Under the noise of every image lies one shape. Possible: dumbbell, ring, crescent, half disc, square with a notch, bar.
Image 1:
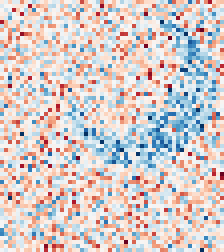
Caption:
blue crescent
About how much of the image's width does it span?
two thirds
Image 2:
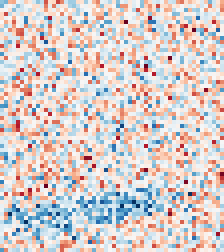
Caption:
blue bar
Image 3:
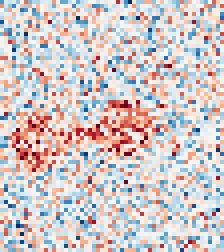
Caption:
red dumbbell
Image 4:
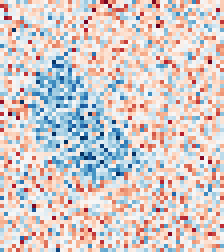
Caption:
blue half disc
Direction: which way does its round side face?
down and left
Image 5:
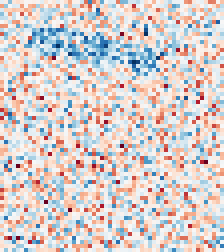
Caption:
blue bar
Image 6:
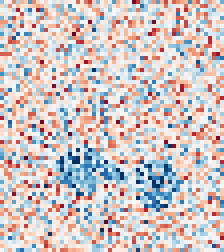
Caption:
blue dumbbell
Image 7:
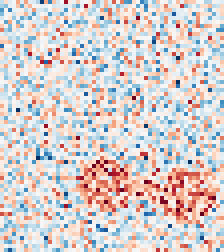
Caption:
red dumbbell
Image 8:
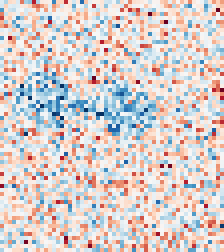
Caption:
blue dumbbell
